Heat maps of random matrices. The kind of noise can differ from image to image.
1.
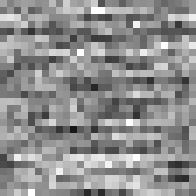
streaked along the rows
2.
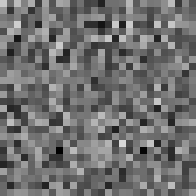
low rank plus noise
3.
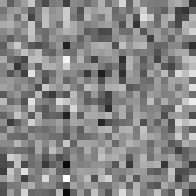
low rank plus noise
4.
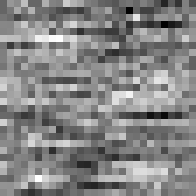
streaked along the rows
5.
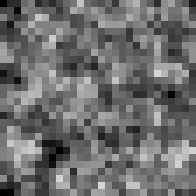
blotchy
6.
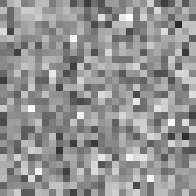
independent entries
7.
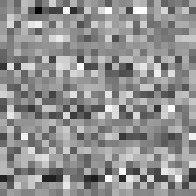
rows of uneven size
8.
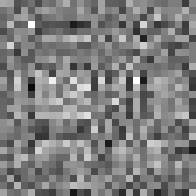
low rank plus noise
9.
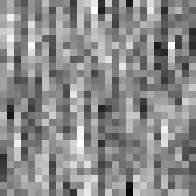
streaked along the columns
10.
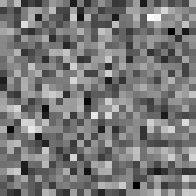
low rank plus noise
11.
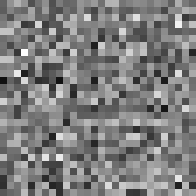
low rank plus noise
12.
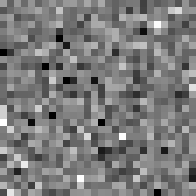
heavy tails
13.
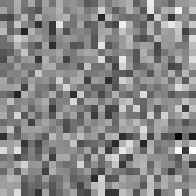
low rank plus noise
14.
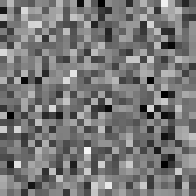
low rank plus noise
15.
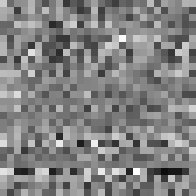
rows of uneven size
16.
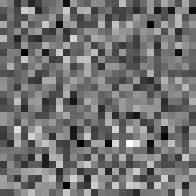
low rank plus noise
